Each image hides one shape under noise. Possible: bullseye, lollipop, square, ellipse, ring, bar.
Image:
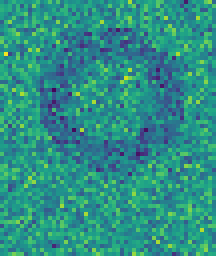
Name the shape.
ring
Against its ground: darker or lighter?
darker
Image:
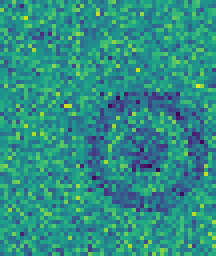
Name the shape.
bullseye
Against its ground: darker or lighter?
darker
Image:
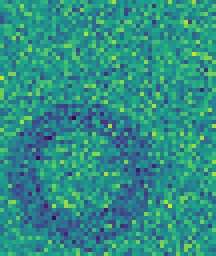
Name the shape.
ring
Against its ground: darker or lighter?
darker
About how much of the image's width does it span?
two thirds
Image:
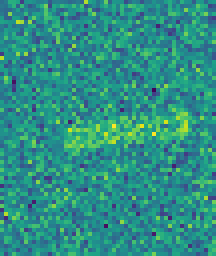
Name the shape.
bar
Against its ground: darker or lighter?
lighter
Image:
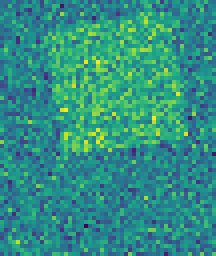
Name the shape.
square
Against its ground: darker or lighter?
lighter
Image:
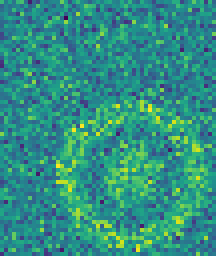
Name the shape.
bullseye
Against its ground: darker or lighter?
lighter
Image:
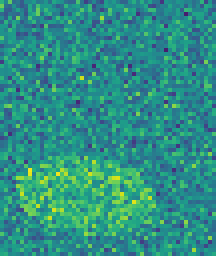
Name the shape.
ellipse
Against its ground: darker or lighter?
lighter
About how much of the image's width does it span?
two thirds
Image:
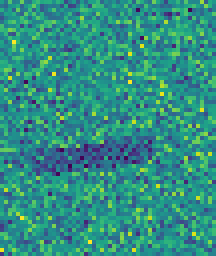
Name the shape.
bar
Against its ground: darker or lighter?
darker
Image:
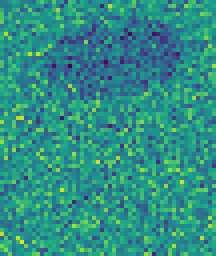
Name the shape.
ellipse
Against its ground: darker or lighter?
darker
